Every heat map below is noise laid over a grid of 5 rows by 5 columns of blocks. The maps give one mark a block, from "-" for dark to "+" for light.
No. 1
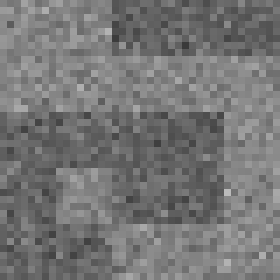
++---
+++++
----+
-+--+
--+++
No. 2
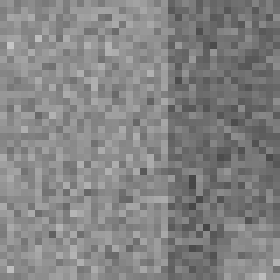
+++--
+++--
+++--
+++--
+++-+
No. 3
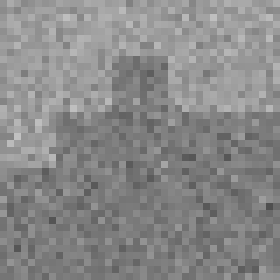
+++++
++-++
+----
-----
-----
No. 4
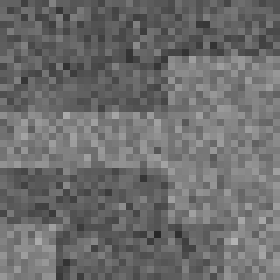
-----
---++
+++++
---++
+---+
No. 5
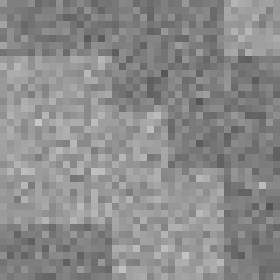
----+
++---
+++--
++++-
--++-
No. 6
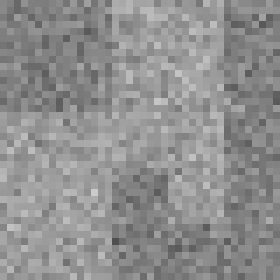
--++-
--++-
++++-
++-+-
++---
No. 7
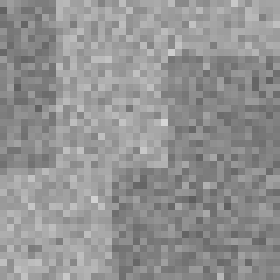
-++++
-++--
-++--
++---
++---
